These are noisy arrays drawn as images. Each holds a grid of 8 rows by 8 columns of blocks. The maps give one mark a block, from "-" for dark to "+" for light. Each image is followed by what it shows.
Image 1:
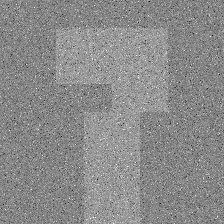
- - - - - - - -
- - + + + + - -
- - + + + + - -
- - - - + + - -
- - - + + - - -
- - - + + - - -
- - - + + - - -
- - - + + - - -
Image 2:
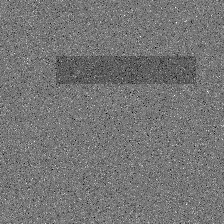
+ + + + + + + +
+ + + + + + + +
+ + - - - - - +
+ + + + + + + +
+ + + + + + + +
+ + + + + + + +
+ + + + + + + +
+ + + + + + + +
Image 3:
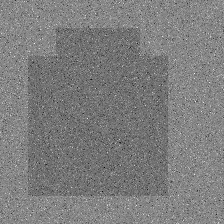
+ + + + + + + +
+ + - - - + + +
+ - - - - - + +
+ - - - - - + +
+ - - - - - + +
+ - - - - - + +
+ - - - - - + +
+ + + + + + + +
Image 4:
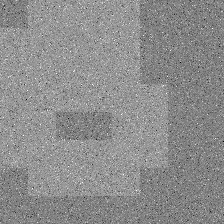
- + + + + - - -
+ + + + + - - -
+ + + + + - - -
+ + + + + + - -
+ + - - + + - -
+ + + + + + - -
- + + + + - - -
- - - - - - - -
